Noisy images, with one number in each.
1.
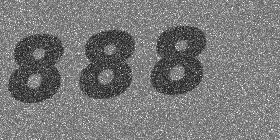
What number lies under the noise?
888
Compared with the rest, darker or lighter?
darker
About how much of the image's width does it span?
two thirds
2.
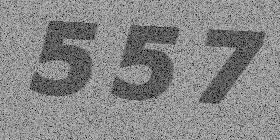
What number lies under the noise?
557
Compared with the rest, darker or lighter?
darker
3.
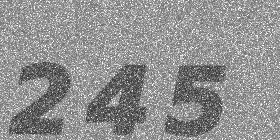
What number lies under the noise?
245
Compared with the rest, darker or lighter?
darker
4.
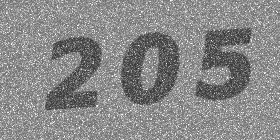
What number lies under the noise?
205
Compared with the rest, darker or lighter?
darker
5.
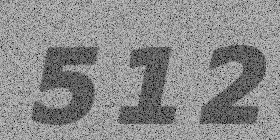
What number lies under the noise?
512
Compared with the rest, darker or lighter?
darker
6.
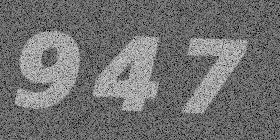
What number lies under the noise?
947
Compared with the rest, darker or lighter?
lighter
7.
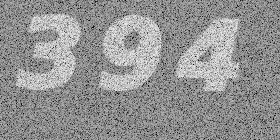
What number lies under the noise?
394
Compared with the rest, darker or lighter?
lighter
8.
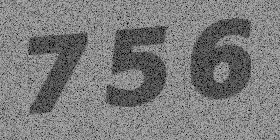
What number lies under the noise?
756
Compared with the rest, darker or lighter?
darker
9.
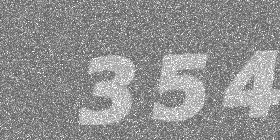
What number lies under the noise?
354
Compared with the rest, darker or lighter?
lighter
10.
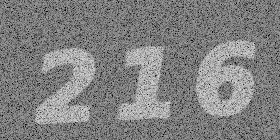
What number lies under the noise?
216
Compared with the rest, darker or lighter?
lighter
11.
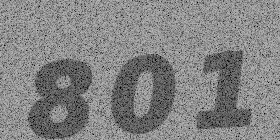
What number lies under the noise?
801
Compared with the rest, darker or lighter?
darker
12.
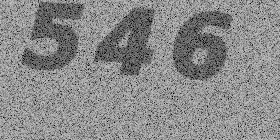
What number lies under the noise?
546
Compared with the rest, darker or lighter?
darker
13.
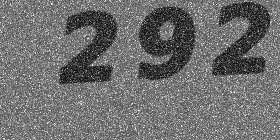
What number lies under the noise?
292
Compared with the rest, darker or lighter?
darker
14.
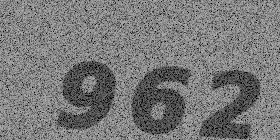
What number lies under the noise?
962
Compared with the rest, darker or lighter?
darker
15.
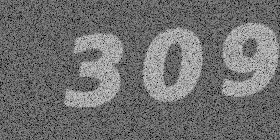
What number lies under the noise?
309
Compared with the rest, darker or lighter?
lighter
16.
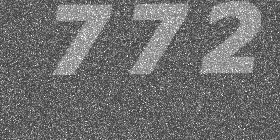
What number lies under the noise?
772
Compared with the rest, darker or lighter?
lighter
